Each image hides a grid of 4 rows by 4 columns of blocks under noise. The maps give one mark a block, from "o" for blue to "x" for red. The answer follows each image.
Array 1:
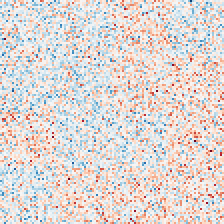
ooxo
ooxx
xoox
oxxx
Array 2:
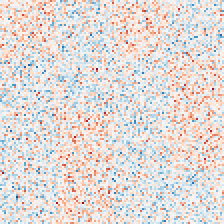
xoxo
ooox
oxox
oxoo
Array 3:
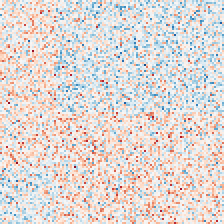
xooo
xooo
xxxx
oxxx
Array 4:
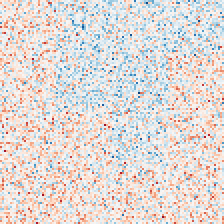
xooo
xoox
xxox
xxxx
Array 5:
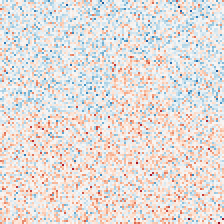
oooo
ooxo
xxxx
xxxx
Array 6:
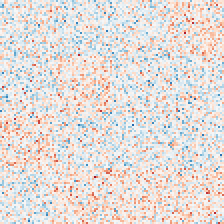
ooox
oxoo
xooo
oxxx
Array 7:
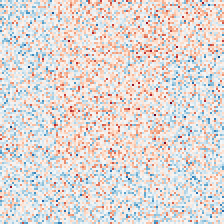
oxxx
oxxo
oxxo
oooo
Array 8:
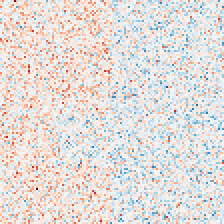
xxoo
xxoo
xooo
xxoo
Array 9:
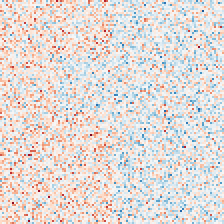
xxoo
xooo
xxoo
xxoo
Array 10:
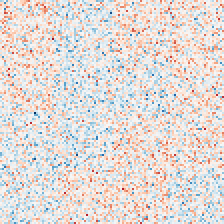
xoxx
xoox
ooxx
oxxo
